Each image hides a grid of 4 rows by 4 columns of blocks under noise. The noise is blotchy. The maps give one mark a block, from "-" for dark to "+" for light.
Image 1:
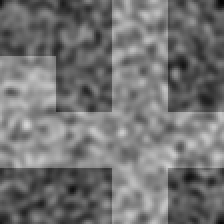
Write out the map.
- - + -
+ - + -
+ + + +
- - + -
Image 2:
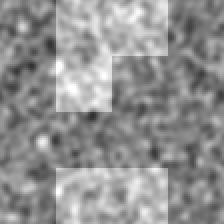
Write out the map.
- + + -
- + - -
- - - -
- + + -
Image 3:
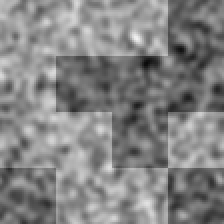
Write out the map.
+ + + -
+ - - -
+ + - +
- + + -
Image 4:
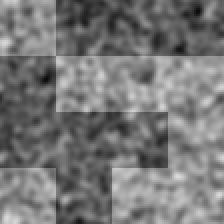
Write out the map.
+ - - -
- + + +
- - - +
+ - + +
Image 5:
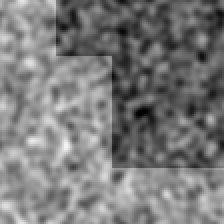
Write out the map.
+ - - -
+ + - -
+ + - -
+ + + +
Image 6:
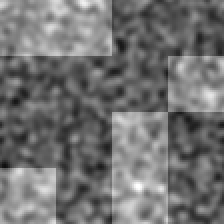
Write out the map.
+ + - -
- - - +
- - + -
+ - + -
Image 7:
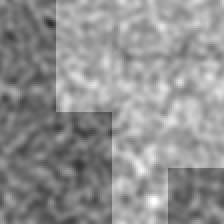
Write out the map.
- + + +
- + + +
- - + +
- - + -
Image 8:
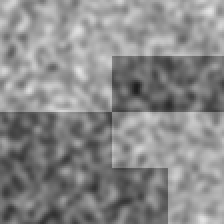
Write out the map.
+ + + +
+ + - -
- - + +
- - - +
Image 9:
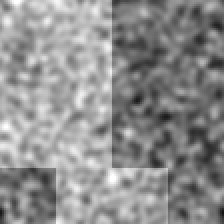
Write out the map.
+ + - -
+ + - -
+ + - -
- + + -
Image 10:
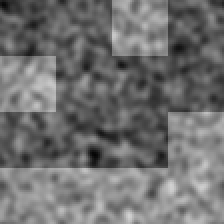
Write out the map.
- - + -
+ - - -
- - - +
+ + + +
